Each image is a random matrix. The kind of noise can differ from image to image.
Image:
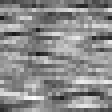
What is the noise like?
streaked along the rows
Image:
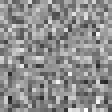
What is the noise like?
low rank plus noise
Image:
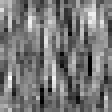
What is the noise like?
streaked along the columns
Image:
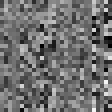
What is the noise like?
columns of uneven size
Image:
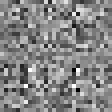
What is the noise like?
low rank plus noise
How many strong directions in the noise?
three or four
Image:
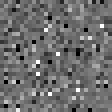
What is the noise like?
heavy tails
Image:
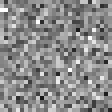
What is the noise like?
independent entries
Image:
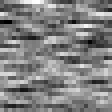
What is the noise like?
streaked along the rows
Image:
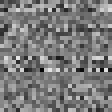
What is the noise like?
rows of uneven size
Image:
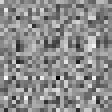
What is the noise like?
low rank plus noise
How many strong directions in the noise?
two
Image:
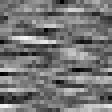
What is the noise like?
streaked along the rows
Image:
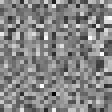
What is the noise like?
low rank plus noise
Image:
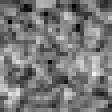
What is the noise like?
blotchy
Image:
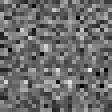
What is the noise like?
low rank plus noise
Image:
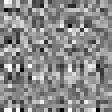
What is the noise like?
low rank plus noise
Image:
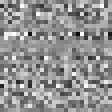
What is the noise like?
rows of uneven size
